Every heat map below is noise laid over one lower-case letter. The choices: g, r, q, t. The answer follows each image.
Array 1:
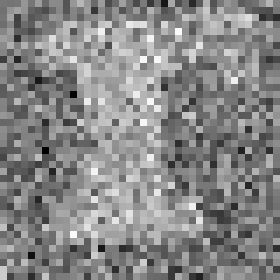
r
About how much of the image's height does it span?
nearly all
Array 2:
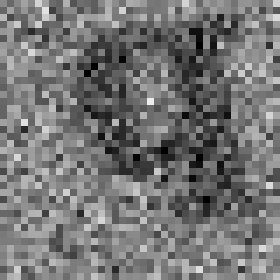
q
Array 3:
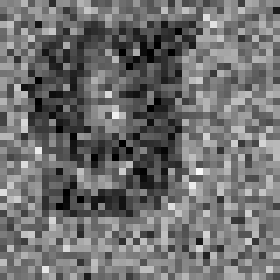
g
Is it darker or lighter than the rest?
darker
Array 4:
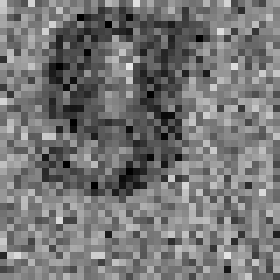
g
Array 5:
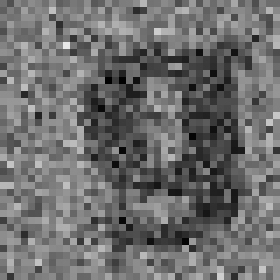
g
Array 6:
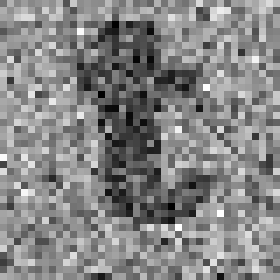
t
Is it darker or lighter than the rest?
darker
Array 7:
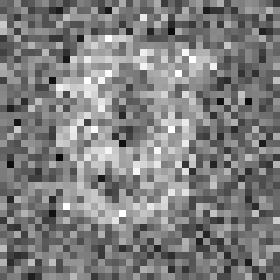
g
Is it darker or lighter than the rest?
lighter
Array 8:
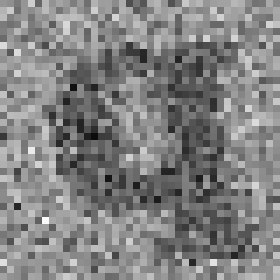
q
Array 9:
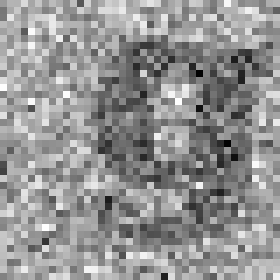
g
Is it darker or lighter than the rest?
darker
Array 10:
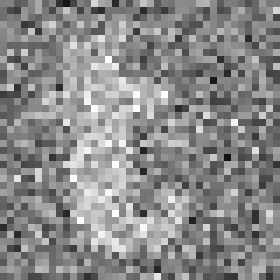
t
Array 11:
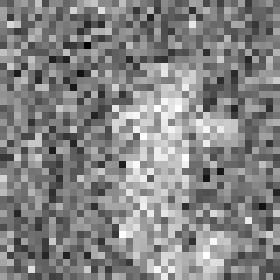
t
